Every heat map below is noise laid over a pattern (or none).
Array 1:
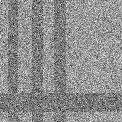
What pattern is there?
bands of rows crossing bands of columns
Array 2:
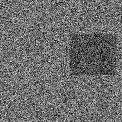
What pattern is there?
one block
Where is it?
middle right
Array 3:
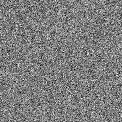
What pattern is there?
only noise
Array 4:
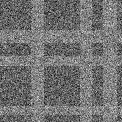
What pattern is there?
bands of rows crossing bands of columns
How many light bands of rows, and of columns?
3 and 3
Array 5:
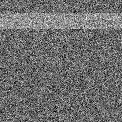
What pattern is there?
one band of rows
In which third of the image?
top
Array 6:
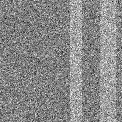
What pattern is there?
bands of columns
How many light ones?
2
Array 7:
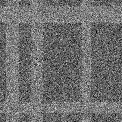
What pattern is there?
bands of rows crossing bands of columns
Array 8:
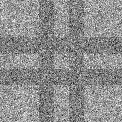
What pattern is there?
bands of rows crossing bands of columns
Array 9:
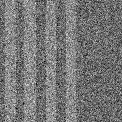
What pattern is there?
bands of columns
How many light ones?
4
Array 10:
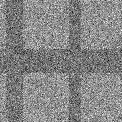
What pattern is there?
bands of rows crossing bands of columns
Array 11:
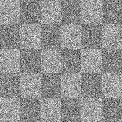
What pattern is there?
a checkerboard
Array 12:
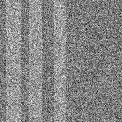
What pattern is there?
bands of columns
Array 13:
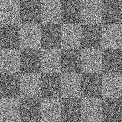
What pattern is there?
a checkerboard
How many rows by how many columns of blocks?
5 by 6
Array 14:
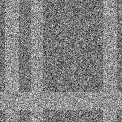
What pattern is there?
bands of rows crossing bands of columns
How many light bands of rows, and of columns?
1 and 3
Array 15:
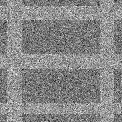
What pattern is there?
bands of rows crossing bands of columns
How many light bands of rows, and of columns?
3 and 2
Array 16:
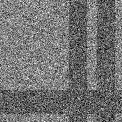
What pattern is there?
bands of rows crossing bands of columns
